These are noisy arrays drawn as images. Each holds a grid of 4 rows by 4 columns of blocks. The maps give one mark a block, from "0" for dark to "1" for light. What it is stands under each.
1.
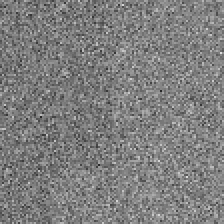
0 0 1 1
0 0 1 1
0 0 1 1
0 1 1 1
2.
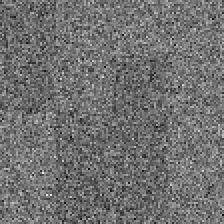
0 1 1 1
0 1 0 1
1 0 0 1
1 0 0 1
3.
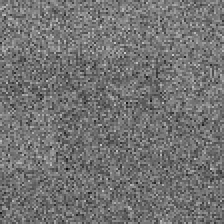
1 1 1 1
0 0 0 1
1 0 0 0
0 0 0 0
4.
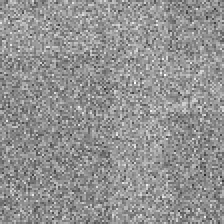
1 1 1 0
0 0 1 1
0 0 1 0
0 0 1 0
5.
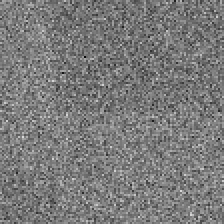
1 0 0 0
1 0 0 0
1 1 1 1
0 1 1 1
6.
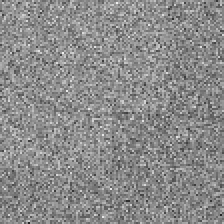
1 1 1 0
1 1 1 0
1 1 0 0
0 0 0 0
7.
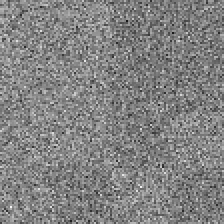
1 1 0 0
1 1 0 0
1 1 0 1
1 0 1 0
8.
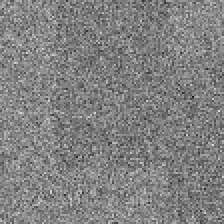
1 0 0 1
1 0 0 0
1 0 0 0
1 1 1 0
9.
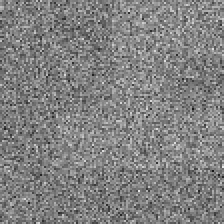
0 0 1 1
0 0 1 0
0 1 1 1
0 0 0 0
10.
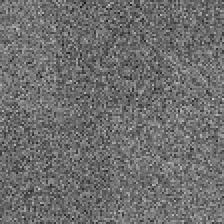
1 0 0 0
1 0 0 1
0 0 1 1
0 0 1 1
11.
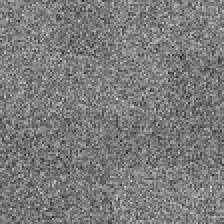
1 0 1 1
1 1 1 0
0 0 0 0
0 0 1 1
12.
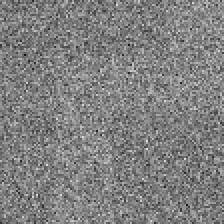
0 0 0 1
0 1 1 1
0 1 0 0
0 1 0 0
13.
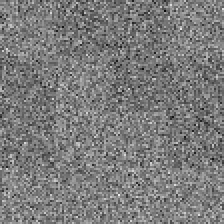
1 0 0 1
0 1 0 0
0 1 1 0
1 1 1 1
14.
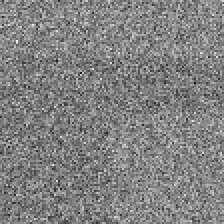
1 1 1 1
0 0 0 0
0 0 1 1
0 0 1 1
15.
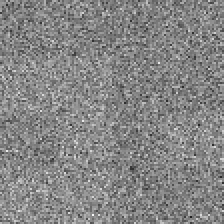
0 0 0 0
1 1 0 0
0 1 0 1
1 1 0 0
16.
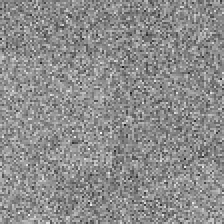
0 0 0 0
1 1 0 0
1 1 0 0
1 0 0 1
